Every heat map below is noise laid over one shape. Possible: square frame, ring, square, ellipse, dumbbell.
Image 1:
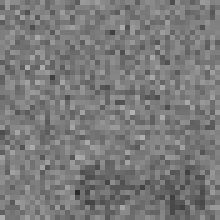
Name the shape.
dumbbell
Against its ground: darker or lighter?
darker
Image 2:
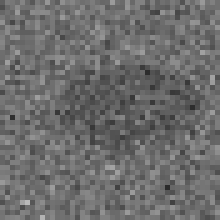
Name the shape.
ellipse
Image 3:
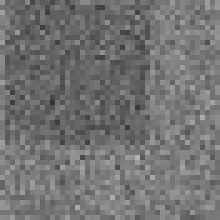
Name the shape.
square
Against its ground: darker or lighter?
darker
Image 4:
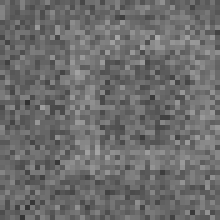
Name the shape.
square frame
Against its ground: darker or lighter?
lighter
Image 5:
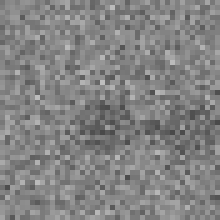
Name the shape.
dumbbell
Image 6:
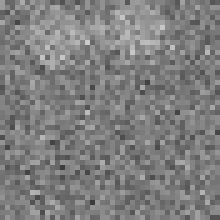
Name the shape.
dumbbell
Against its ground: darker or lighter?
lighter
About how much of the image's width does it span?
two thirds
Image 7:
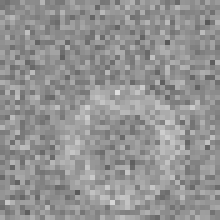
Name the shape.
ring
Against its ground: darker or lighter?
lighter
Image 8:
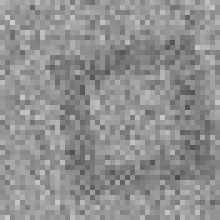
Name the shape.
square frame
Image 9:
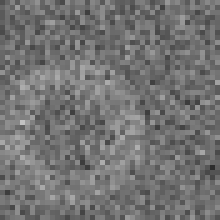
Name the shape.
ring
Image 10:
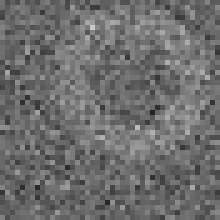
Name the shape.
ring
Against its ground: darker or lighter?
lighter
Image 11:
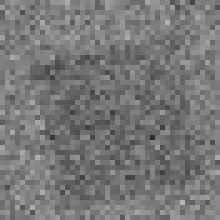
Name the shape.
square
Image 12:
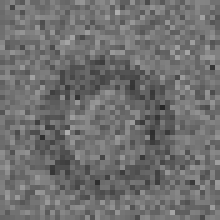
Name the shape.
ring
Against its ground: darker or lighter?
darker
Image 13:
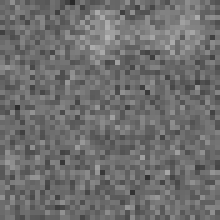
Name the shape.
dumbbell
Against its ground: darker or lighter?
lighter
